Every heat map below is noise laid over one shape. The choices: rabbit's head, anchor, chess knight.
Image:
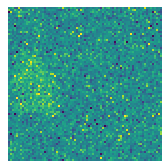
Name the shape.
chess knight
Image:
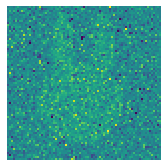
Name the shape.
rabbit's head
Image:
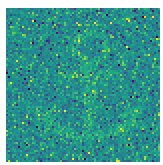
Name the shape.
anchor
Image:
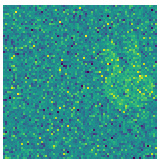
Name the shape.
rabbit's head
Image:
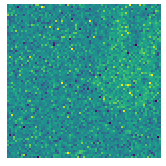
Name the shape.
rabbit's head
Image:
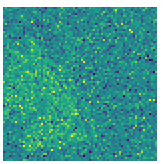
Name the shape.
chess knight
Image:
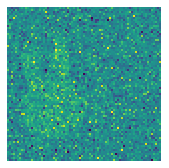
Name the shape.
rabbit's head
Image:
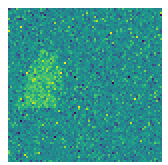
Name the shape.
chess knight
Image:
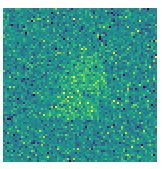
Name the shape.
chess knight
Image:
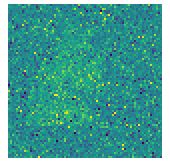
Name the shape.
chess knight
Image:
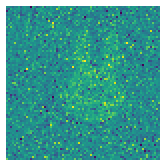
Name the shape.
rabbit's head
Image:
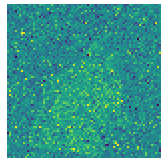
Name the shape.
chess knight
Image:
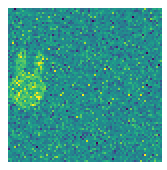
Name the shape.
rabbit's head
